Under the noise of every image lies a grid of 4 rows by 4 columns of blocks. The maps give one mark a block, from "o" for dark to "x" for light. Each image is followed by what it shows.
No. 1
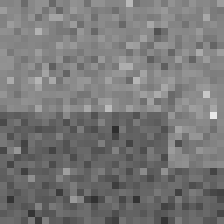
x x x x
x x x x
o o o x
o o o o
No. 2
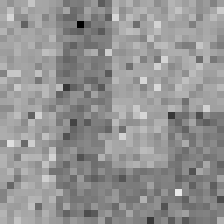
x o x x
x o x x
x o x o
x o o o
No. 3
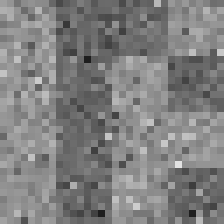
x o o x
x o x o
x o x x
x o x o
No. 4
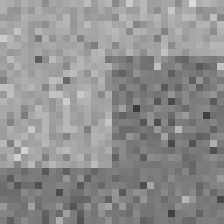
x x x x
x x o o
x x o o
o o o o
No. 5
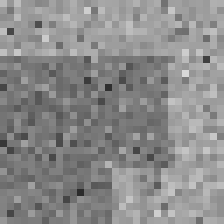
x x x x
o o o x
o o o x
o o x x
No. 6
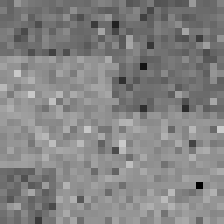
o o o o
x x o o
x x x x
o x x x
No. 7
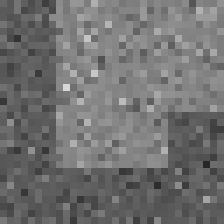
o x x x
o x x x
o x x o
o o o o
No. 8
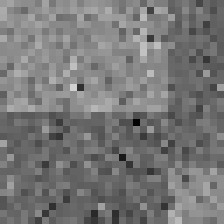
x x x o
x x x o
o o o o
o o o x
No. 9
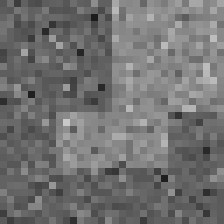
o o x x
o o x x
o x x o
o o o o
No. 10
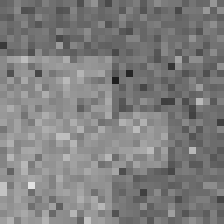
o o o o
x x o o
x x x o
x x o o
